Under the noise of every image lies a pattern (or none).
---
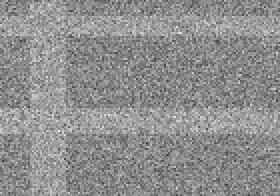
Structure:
bands of rows crossing bands of columns
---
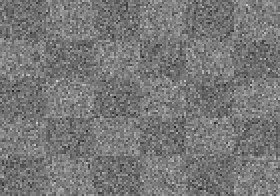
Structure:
a checkerboard
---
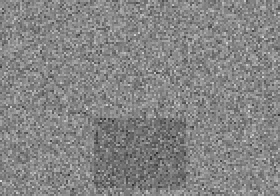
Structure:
one block
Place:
bottom middle
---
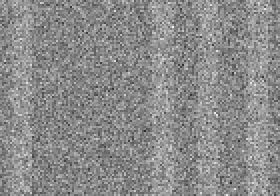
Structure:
bands of columns
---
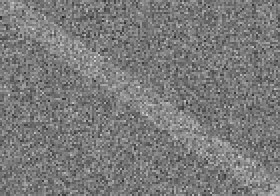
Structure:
a diagonal band
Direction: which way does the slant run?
top left to bottom right
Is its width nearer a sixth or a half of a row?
a sixth
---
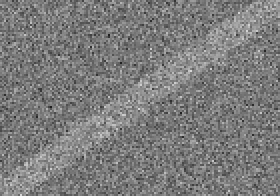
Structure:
a diagonal band
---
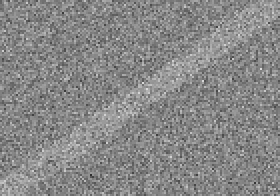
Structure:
a diagonal band
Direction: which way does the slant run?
bottom left to top right
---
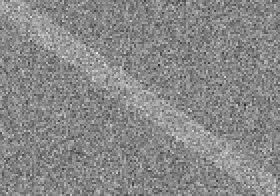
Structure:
a diagonal band
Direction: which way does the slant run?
top left to bottom right
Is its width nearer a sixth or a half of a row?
a sixth
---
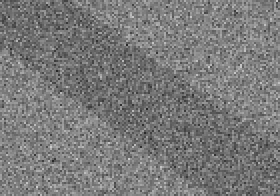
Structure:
a diagonal band
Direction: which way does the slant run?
top left to bottom right
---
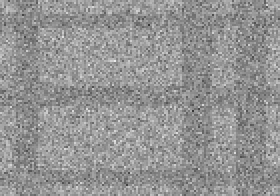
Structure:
bands of rows crossing bands of columns
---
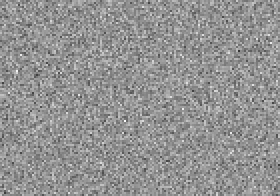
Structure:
only noise
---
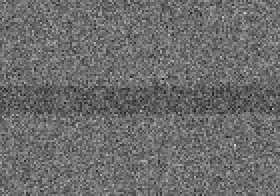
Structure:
one band of rows
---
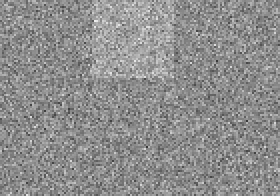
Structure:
one block
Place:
top middle
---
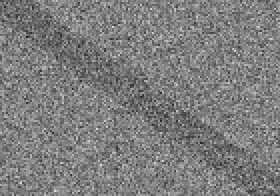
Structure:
a diagonal band
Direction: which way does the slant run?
top left to bottom right
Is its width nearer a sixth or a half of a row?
a sixth
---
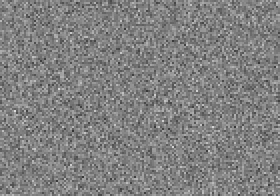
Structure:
only noise
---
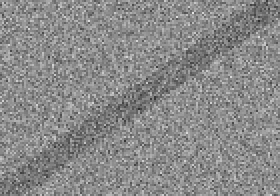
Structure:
a diagonal band
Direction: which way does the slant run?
bottom left to top right
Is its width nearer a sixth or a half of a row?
a sixth
